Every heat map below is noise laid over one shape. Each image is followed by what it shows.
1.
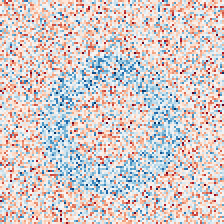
ring
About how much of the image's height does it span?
two thirds
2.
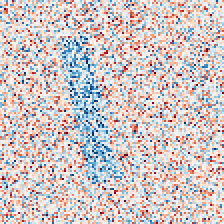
bar
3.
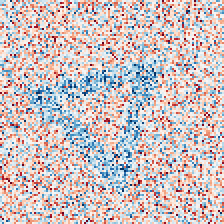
triangle frame
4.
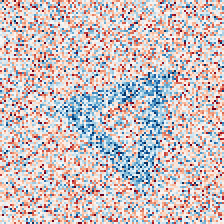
triangle frame
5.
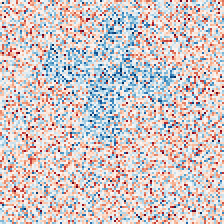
cross
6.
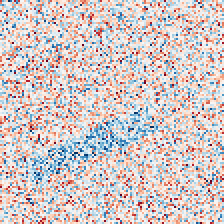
bar
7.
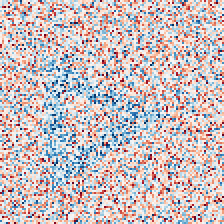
triangle frame
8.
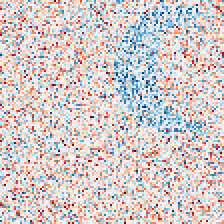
crescent
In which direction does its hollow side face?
right
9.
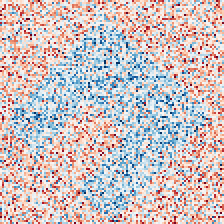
square with a notch
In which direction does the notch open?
down and left
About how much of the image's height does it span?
nearly all
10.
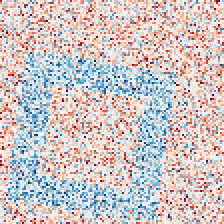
square frame
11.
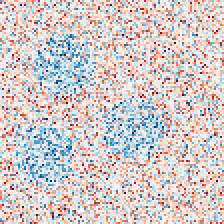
three dots
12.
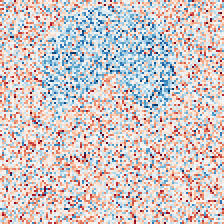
disc with a wedge cut out
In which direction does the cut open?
down
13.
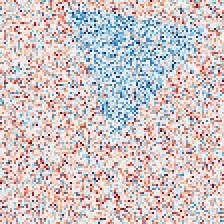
triangle
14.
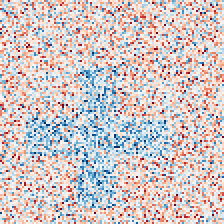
cross
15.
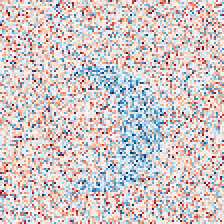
crescent
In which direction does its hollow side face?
left
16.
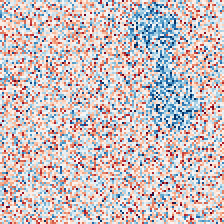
dumbbell
